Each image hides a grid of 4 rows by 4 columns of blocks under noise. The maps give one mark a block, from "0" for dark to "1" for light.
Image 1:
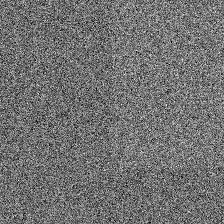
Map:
0 0 1 1
0 0 1 1
0 0 1 1
0 0 0 0
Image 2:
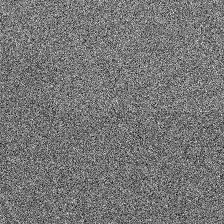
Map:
1 1 1 1
0 1 1 1
0 0 0 0
0 0 0 0
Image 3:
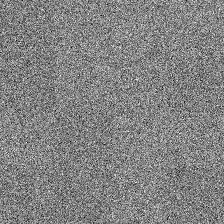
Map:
0 1 1 1
0 1 1 0
1 0 1 1
0 0 1 0
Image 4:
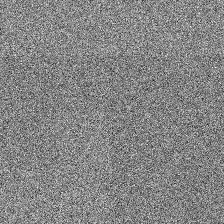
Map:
1 1 1 1
0 0 0 0
0 1 0 0
1 1 0 0
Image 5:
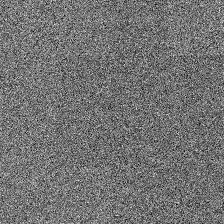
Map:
1 1 0 1
1 0 0 0
1 0 0 0
1 1 0 0
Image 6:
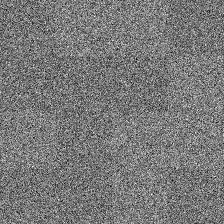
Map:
0 1 1 0
0 0 0 1
1 0 1 1
0 0 1 0
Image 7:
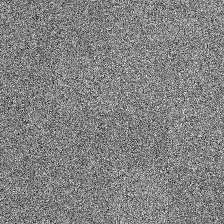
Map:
0 0 1 1
0 1 1 1
0 0 0 1
0 0 1 0
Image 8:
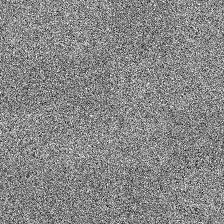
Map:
1 1 0 1
0 0 1 1
1 1 1 0
0 0 0 1
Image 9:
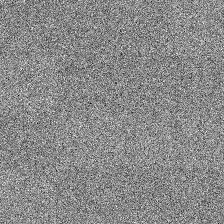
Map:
0 0 0 1
1 0 0 0
0 1 1 1
1 0 0 0
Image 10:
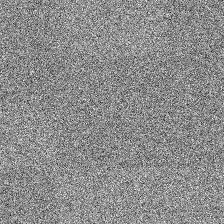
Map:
0 1 1 0
0 0 0 0
1 0 0 0
0 1 1 1
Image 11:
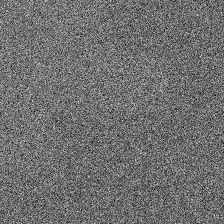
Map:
1 1 0 0
1 1 1 0
1 0 0 0
0 0 0 0
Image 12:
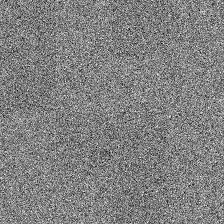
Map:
0 1 0 1
0 1 1 1
1 0 0 1
1 1 0 1
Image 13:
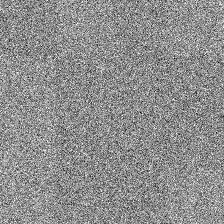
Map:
0 1 0 1
1 0 0 0
1 0 0 0
1 0 0 1
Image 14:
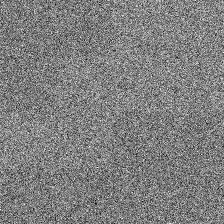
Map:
0 0 1 1
0 1 1 1
1 1 0 0
0 0 0 0
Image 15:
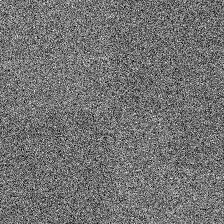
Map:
1 1 0 0
1 1 0 0
0 0 1 0
0 0 1 1
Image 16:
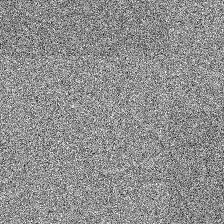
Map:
0 0 0 1
1 1 1 1
1 1 1 0
1 1 1 0
